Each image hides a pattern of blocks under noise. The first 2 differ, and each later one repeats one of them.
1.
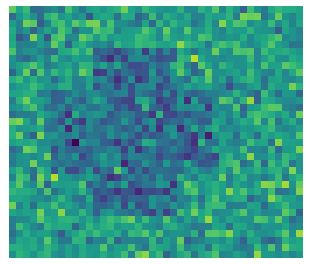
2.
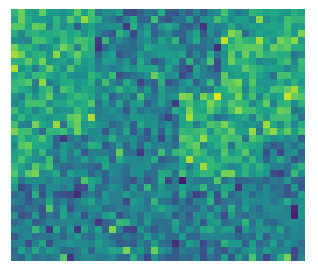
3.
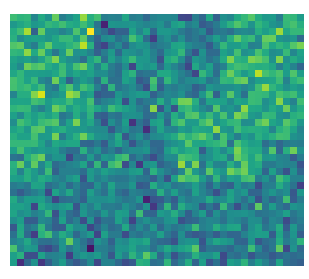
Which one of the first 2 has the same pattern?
2
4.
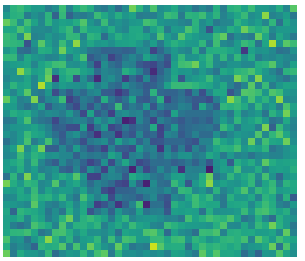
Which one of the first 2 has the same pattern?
1
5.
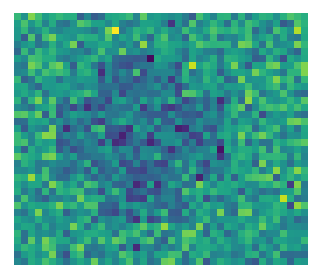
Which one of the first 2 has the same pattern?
1
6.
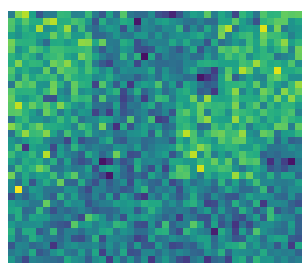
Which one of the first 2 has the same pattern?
2
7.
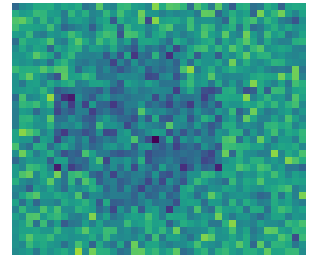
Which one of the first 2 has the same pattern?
1
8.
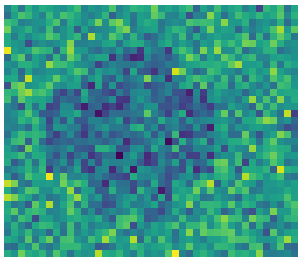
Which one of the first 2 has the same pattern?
1
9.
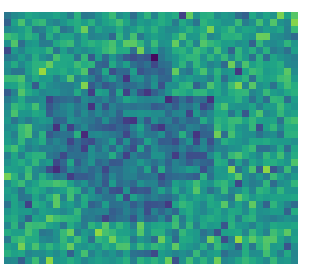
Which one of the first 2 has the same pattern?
1
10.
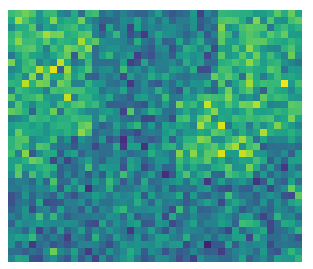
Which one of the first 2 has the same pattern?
2
